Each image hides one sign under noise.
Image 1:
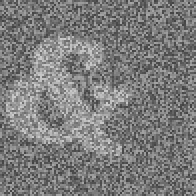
ampersand
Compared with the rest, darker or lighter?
lighter
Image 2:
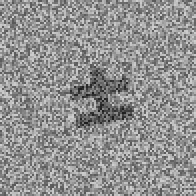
plus-minus sign
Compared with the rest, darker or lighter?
darker
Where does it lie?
centre
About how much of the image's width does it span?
a third
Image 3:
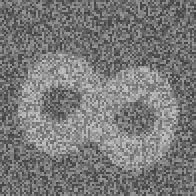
infinity sign
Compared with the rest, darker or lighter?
lighter
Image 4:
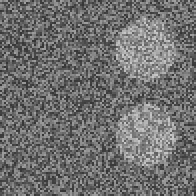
colon
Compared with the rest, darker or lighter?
lighter
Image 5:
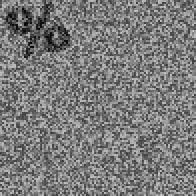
percent sign
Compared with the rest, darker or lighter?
darker
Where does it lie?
top left
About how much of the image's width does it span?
a third
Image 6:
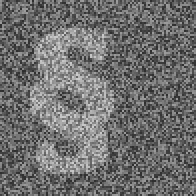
section sign
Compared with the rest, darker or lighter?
lighter
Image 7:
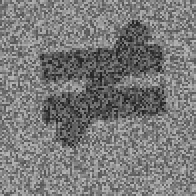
not-equal sign
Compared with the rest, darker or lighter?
darker
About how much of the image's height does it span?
two thirds
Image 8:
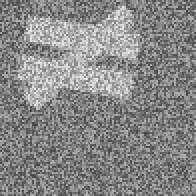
not-equal sign
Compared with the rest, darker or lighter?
lighter
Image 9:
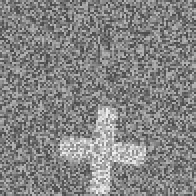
plus sign
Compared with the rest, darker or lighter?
lighter
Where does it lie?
bottom middle
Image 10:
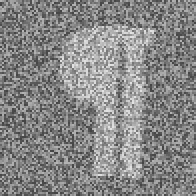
pilcrow
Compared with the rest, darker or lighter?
lighter
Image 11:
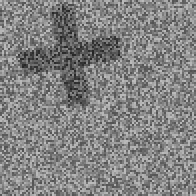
plus sign
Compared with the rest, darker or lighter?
darker
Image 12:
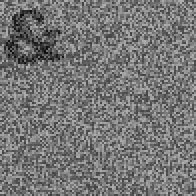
ampersand
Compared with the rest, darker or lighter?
darker
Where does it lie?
top left
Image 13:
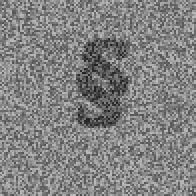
section sign
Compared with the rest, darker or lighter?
darker
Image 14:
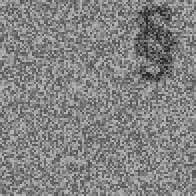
section sign
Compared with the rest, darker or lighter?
darker
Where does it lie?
top right
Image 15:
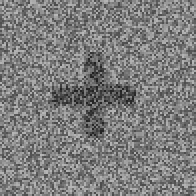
plus sign
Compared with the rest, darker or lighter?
darker
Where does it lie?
centre
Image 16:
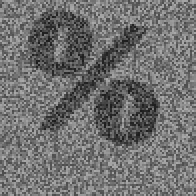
percent sign
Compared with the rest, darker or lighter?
darker
